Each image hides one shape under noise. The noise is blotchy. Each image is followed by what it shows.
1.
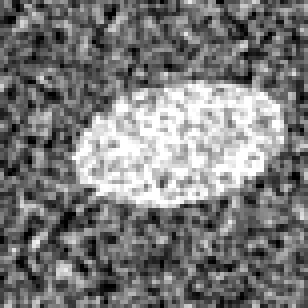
ellipse
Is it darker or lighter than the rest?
lighter
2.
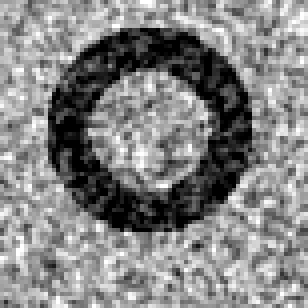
ring
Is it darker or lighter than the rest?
darker
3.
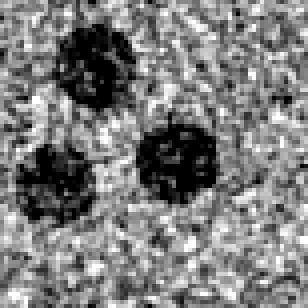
three dots
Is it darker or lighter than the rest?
darker
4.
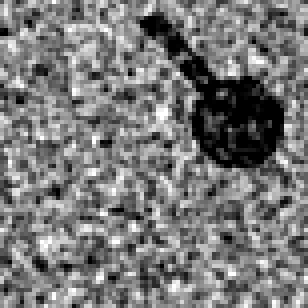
lollipop
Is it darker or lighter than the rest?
darker
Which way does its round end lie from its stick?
down and right
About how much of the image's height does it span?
half
